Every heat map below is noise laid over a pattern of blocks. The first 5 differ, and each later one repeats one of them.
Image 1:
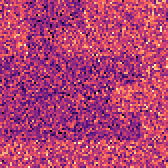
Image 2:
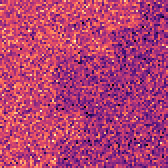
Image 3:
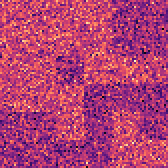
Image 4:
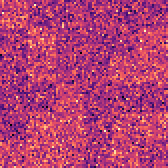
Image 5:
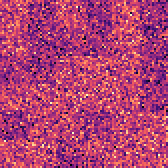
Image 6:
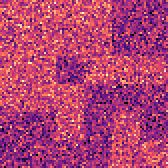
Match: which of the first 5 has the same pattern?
3
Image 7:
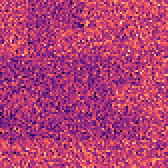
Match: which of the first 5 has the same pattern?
1
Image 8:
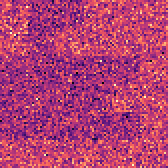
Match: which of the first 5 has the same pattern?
1
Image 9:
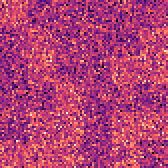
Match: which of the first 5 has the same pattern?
4
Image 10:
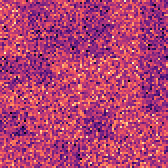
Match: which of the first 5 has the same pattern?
5
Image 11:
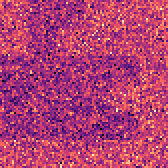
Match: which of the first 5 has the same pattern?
1
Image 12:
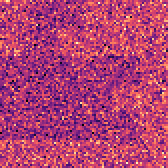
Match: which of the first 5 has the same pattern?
1
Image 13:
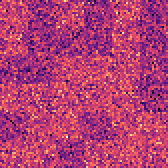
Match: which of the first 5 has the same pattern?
5
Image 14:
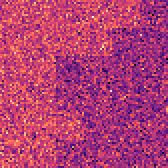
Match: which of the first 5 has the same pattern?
2
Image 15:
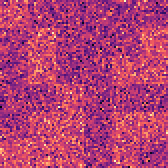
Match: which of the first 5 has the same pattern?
4
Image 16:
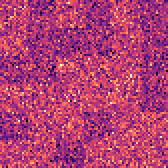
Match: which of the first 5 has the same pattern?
5
